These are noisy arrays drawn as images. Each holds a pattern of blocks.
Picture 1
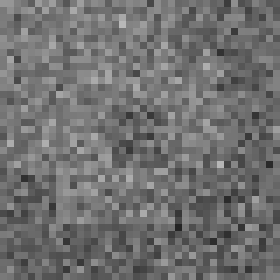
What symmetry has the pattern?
mirrored about the diagonal from the top left
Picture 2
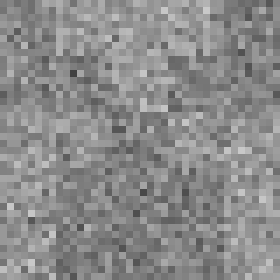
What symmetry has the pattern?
left and right mirror each other
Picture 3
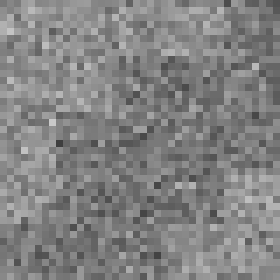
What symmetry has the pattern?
mirrored about the diagonal from the top left
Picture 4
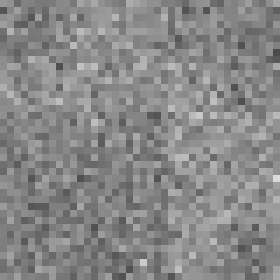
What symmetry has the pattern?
mirrored about the diagonal from the bottom left
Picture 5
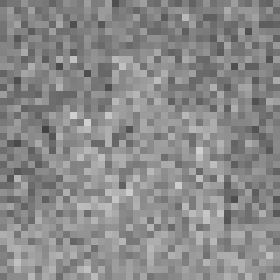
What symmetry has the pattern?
left and right mirror each other
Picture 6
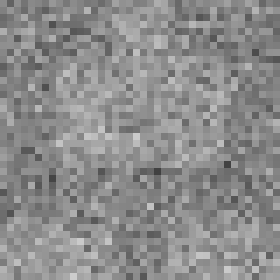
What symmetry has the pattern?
left and right mirror each other
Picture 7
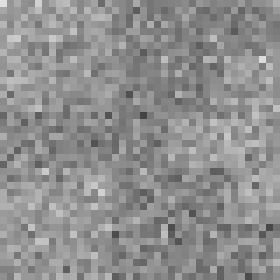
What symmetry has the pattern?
top and bottom mirror each other
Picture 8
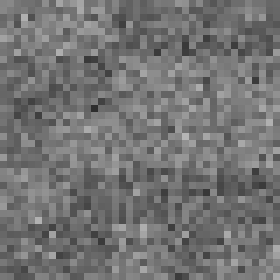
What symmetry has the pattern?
no symmetry
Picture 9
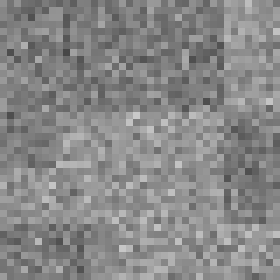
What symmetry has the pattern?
no symmetry
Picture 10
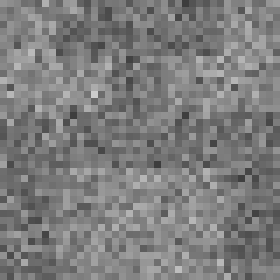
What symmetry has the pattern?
left and right mirror each other
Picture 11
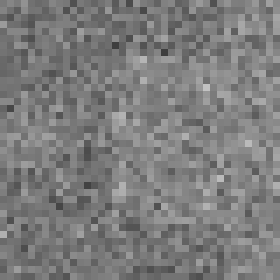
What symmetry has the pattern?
top and bottom mirror each other
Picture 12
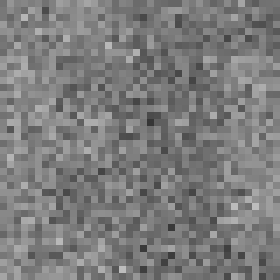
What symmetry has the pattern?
top and bottom mirror each other
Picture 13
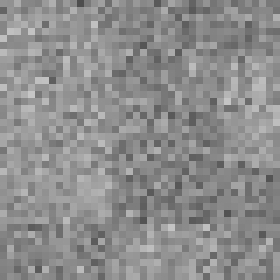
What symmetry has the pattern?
no symmetry
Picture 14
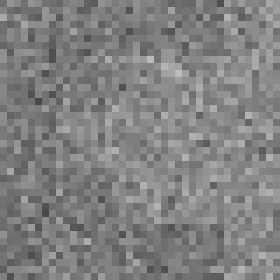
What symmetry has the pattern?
top and bottom mirror each other
